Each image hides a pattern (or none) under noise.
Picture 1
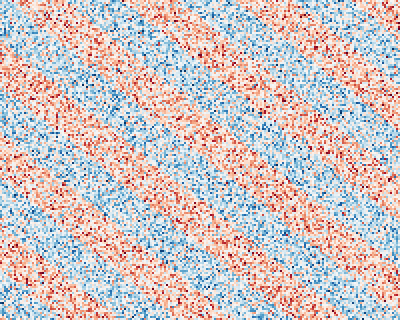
diagonal stripes
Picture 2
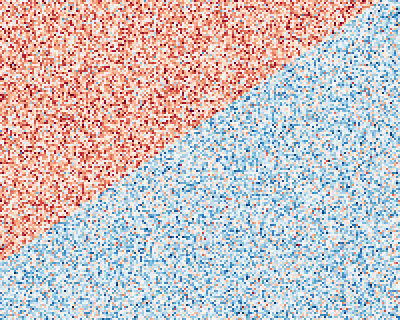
a sharp edge
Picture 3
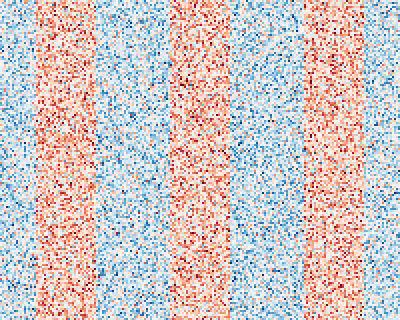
vertical stripes
